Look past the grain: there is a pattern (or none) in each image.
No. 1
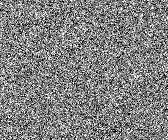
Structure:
only noise
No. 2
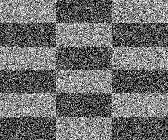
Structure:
a checkerboard
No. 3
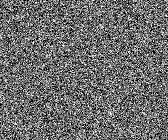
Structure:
only noise
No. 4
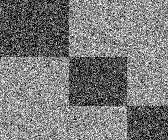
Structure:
blocks along the diagonal
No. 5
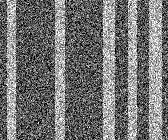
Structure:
bands of columns
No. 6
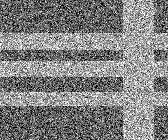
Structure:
bands of rows crossing bands of columns
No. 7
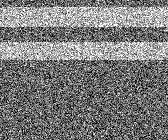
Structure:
bands of rows
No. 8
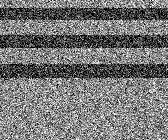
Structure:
bands of rows
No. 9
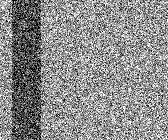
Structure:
one band of columns
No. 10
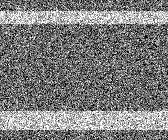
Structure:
bands of rows
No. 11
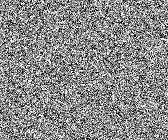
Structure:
only noise
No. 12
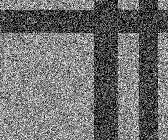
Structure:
bands of rows crossing bands of columns
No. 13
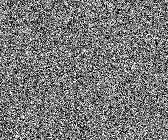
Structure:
only noise
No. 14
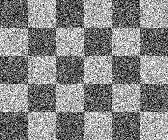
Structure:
a checkerboard
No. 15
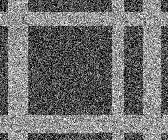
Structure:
bands of rows crossing bands of columns
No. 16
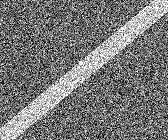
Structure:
a diagonal band
